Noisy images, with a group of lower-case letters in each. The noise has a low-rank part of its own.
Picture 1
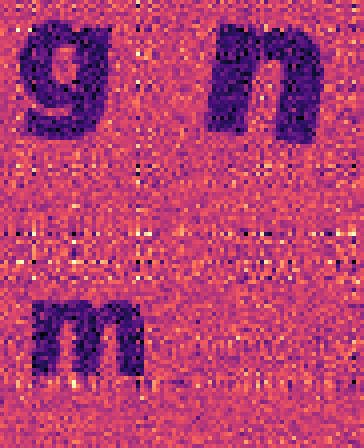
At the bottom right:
nothing
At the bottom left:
m
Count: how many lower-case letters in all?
3
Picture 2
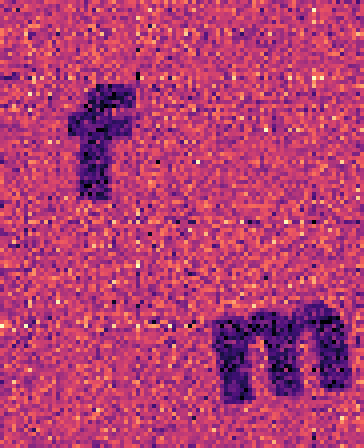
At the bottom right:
m
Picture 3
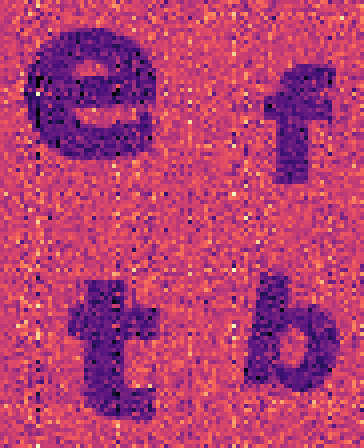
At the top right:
f
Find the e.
top left
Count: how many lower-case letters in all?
4
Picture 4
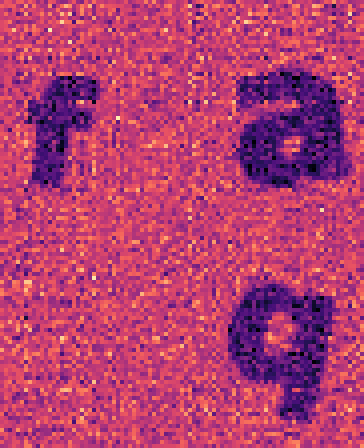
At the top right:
a
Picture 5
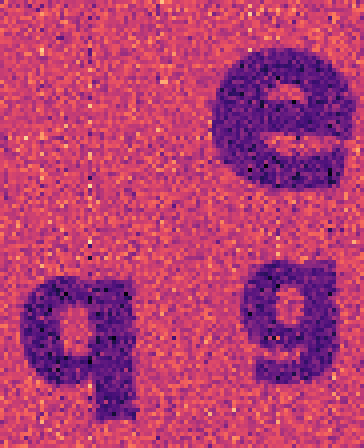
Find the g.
bottom right
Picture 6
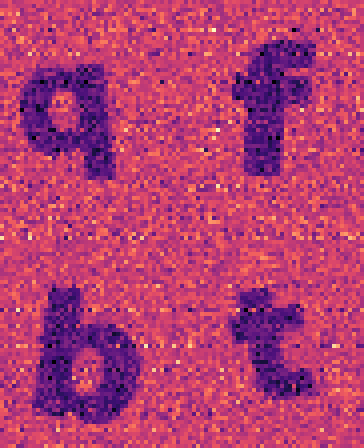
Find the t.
bottom right
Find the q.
top left
